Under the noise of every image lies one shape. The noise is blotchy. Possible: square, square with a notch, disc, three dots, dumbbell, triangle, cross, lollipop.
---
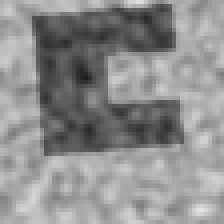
square with a notch
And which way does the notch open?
right
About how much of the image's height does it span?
two thirds
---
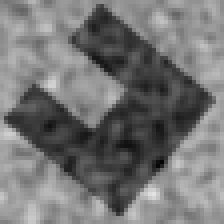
square with a notch
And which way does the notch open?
up and left
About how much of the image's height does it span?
nearly all
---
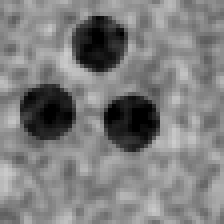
three dots
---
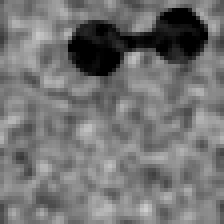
dumbbell
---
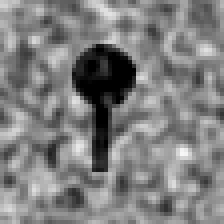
lollipop
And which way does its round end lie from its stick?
up
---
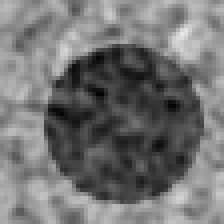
disc
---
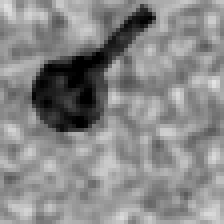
lollipop
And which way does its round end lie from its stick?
down and left
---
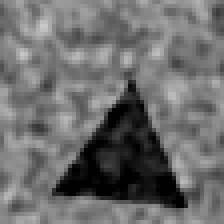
triangle
